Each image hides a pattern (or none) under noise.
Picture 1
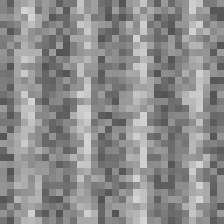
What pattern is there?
vertical stripes
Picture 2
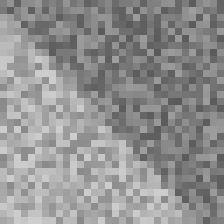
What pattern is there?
a sharp edge
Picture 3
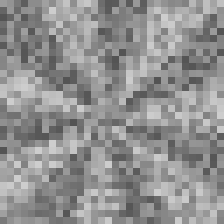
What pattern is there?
spokes from one point
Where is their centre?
centre
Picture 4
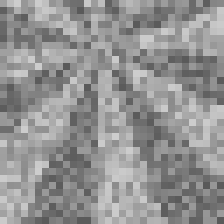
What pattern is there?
spokes from one point
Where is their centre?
top middle
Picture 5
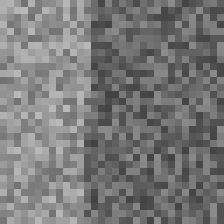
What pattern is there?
a sharp edge
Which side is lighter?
left
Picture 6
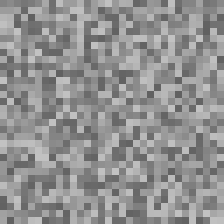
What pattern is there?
only noise
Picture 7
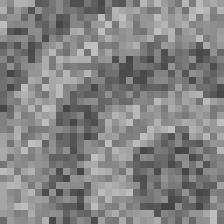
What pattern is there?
rings round one point
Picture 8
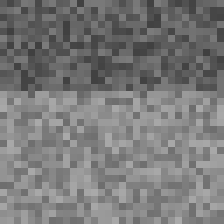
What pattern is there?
a sharp edge
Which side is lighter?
bottom
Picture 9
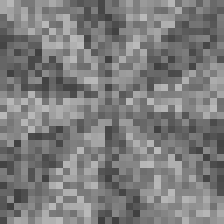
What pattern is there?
spokes from one point
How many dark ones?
6
